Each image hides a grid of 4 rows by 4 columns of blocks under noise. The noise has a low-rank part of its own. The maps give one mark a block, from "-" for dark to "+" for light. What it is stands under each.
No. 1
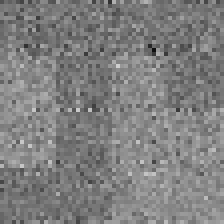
- - - -
+ - + -
+ - + +
- - + +
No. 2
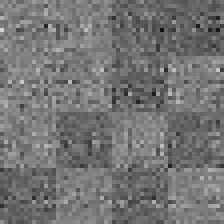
+ + - -
+ + - +
+ - + -
- + - +
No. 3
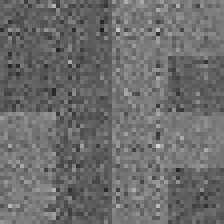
- - + +
- - + -
+ - + +
+ - + -
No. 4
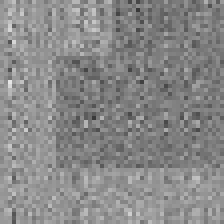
+ + - -
+ - - -
+ - - -
+ + + +
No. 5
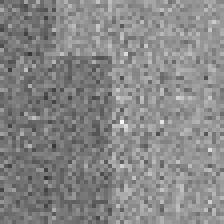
- + + +
- - + +
- - + +
- - + +
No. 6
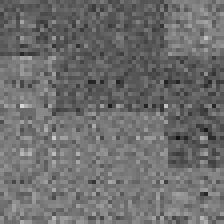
- - - +
+ - - -
+ + + -
+ + + +
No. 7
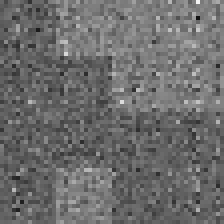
- + + +
- - + +
- - - -
- + - -
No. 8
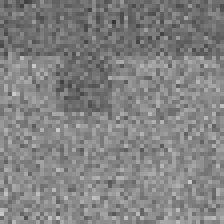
- - - -
+ - + +
+ + + +
+ + + +
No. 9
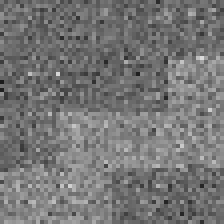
- - - -
- - - +
- + + +
+ + - -
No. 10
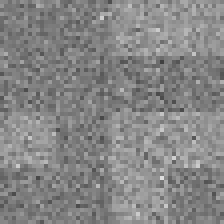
- - + +
- - - -
+ - + +
- - + -
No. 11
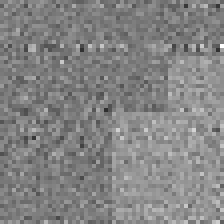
- - - -
- - - +
- - + +
- - + +
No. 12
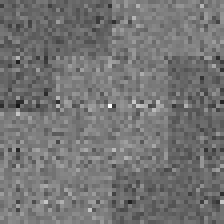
- - + +
- + + -
+ + + -
+ + - -
